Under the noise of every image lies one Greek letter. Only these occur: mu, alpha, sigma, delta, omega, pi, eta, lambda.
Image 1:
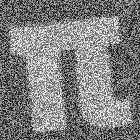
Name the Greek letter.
pi
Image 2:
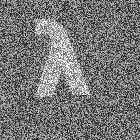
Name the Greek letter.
lambda
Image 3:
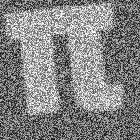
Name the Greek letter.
pi
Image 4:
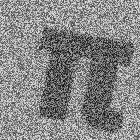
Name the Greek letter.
pi
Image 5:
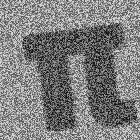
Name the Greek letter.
pi
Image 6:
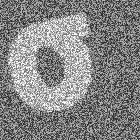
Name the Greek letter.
sigma
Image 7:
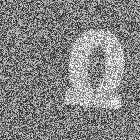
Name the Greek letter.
omega
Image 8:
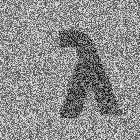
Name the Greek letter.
lambda
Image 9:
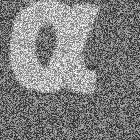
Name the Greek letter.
alpha
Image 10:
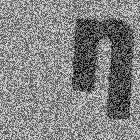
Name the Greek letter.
eta
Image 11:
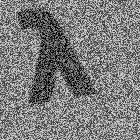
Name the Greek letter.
lambda
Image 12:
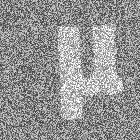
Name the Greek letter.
mu
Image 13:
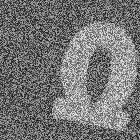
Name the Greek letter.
omega
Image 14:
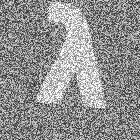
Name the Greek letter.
lambda
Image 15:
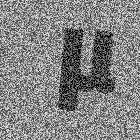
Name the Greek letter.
mu
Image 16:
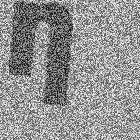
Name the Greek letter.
eta
